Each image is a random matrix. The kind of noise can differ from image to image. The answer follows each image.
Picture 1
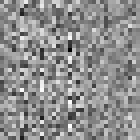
columns of uneven size
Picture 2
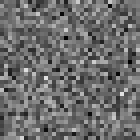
independent entries
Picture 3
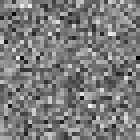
independent entries
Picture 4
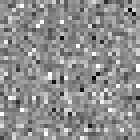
heavy tails
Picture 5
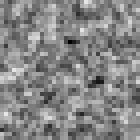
blotchy
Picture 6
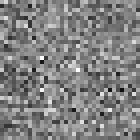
low rank plus noise
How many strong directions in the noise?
five to eight
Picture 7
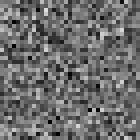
low rank plus noise
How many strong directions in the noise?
five to eight
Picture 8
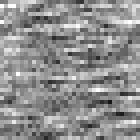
streaked along the rows
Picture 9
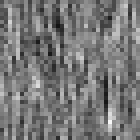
streaked along the columns
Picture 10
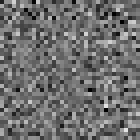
low rank plus noise
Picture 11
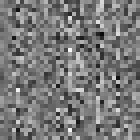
columns of uneven size
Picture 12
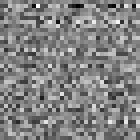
rows of uneven size
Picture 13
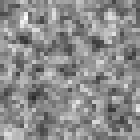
blotchy
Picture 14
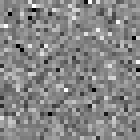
heavy tails
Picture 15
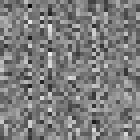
columns of uneven size
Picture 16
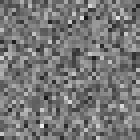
independent entries
